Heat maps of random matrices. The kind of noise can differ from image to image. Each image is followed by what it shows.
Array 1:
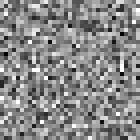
independent entries
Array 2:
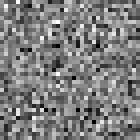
low rank plus noise
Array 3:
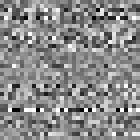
rows of uneven size
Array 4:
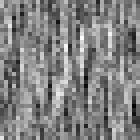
streaked along the columns
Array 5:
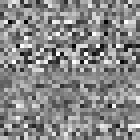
rows of uneven size
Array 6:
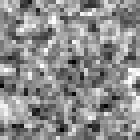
blotchy
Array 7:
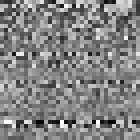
rows of uneven size
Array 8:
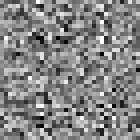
low rank plus noise
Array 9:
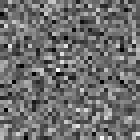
independent entries
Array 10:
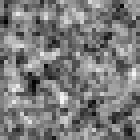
blotchy
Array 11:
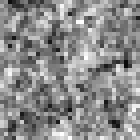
blotchy
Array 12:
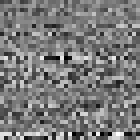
rows of uneven size
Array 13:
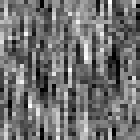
streaked along the columns
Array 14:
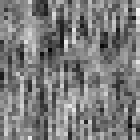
streaked along the columns
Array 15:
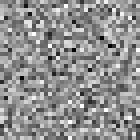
independent entries
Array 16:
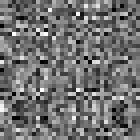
low rank plus noise
